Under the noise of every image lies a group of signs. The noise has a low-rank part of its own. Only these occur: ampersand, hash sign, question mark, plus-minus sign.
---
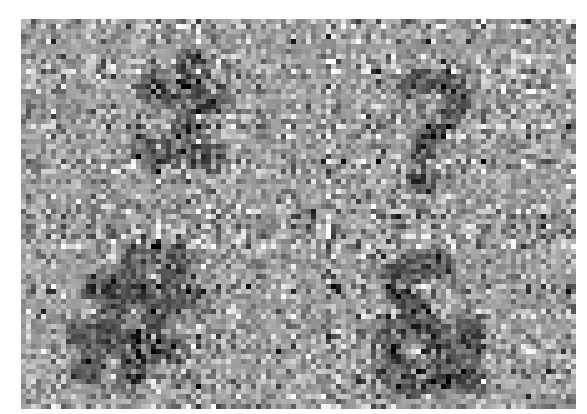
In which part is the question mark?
top right
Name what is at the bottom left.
hash sign
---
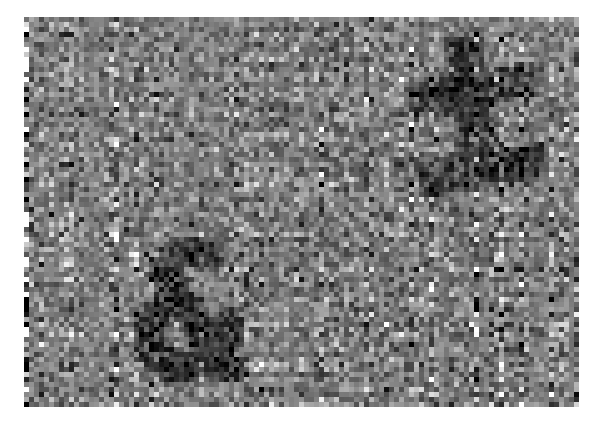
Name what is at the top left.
nothing
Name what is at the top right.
plus-minus sign
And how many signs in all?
2
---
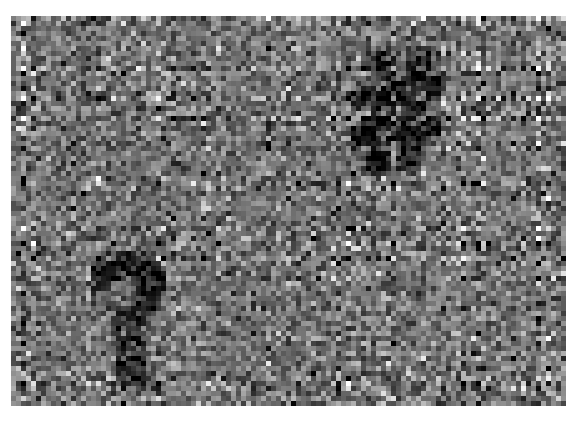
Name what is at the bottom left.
question mark
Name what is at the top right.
hash sign
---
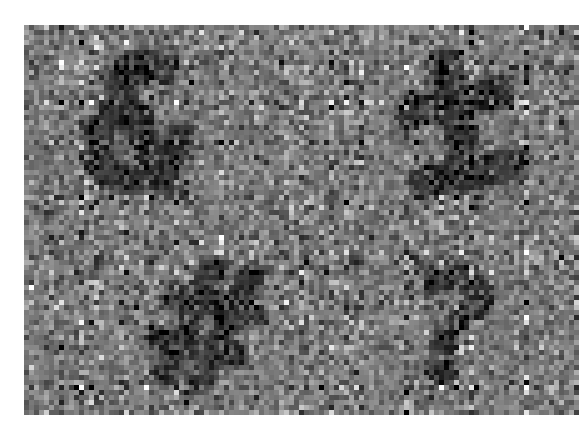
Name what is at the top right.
plus-minus sign
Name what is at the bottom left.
hash sign
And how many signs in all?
4
